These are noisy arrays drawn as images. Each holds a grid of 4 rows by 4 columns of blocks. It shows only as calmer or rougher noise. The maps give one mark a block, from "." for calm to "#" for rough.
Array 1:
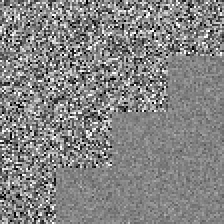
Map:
####
###.
##..
#...
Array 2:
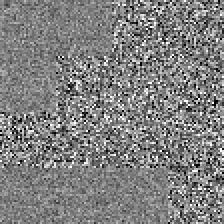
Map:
..##
.###
####
...#
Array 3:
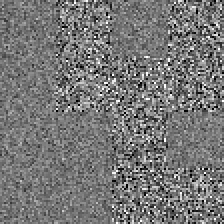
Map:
.#.#
.###
..#.
..##
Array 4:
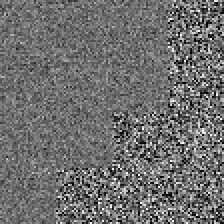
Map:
...#
...#
..##
.###
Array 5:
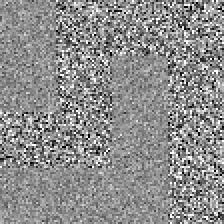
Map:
.###
.#.#
##.#
...#
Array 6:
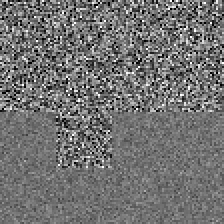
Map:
####
####
.#..
....
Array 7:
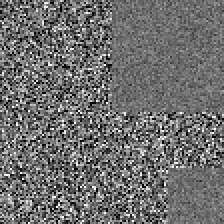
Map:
##..
##..
####
###.
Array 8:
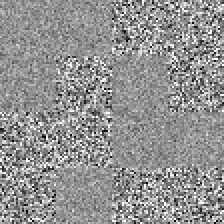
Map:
..##
.#.#
##..
#.##
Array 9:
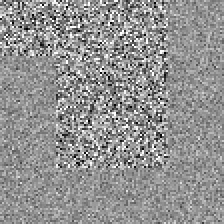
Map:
###.
.##.
.##.
....
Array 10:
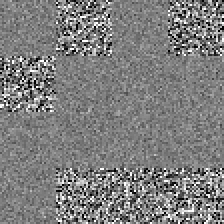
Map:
.#.#
#...
....
.###
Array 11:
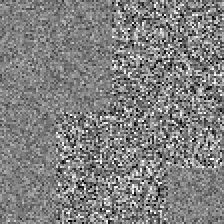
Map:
..##
..##
.###
.##.
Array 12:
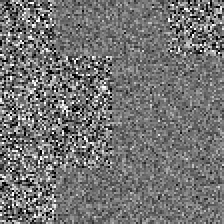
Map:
#..#
##..
##..
#...
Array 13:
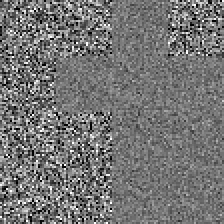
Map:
##.#
#...
##..
##..
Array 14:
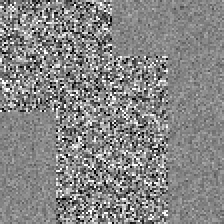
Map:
##..
###.
.##.
.##.
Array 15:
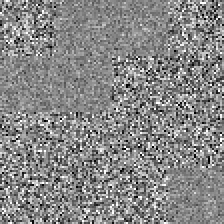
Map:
#..#
..##
####
###.
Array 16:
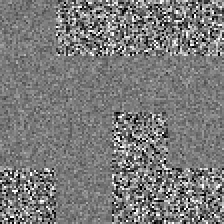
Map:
.###
....
..#.
#.##
